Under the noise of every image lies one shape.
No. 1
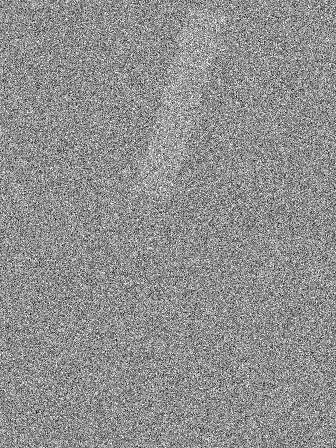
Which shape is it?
bar
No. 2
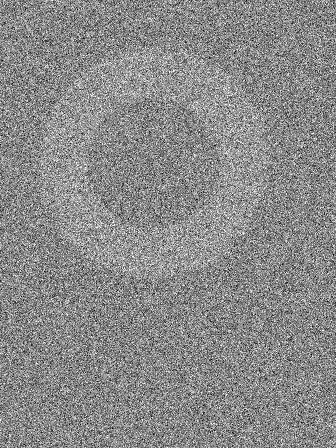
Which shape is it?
ring
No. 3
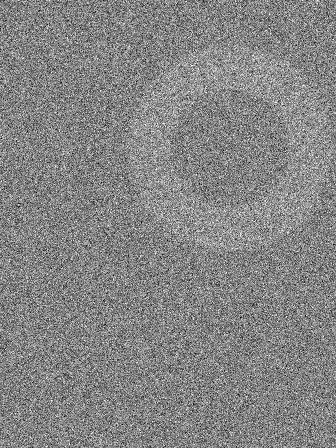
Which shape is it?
ring
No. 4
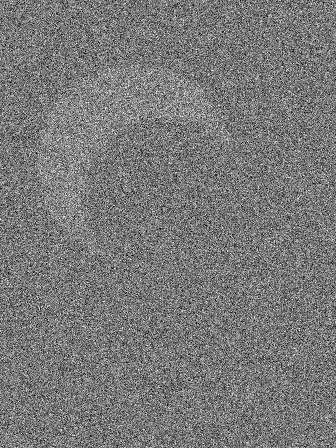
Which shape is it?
crescent
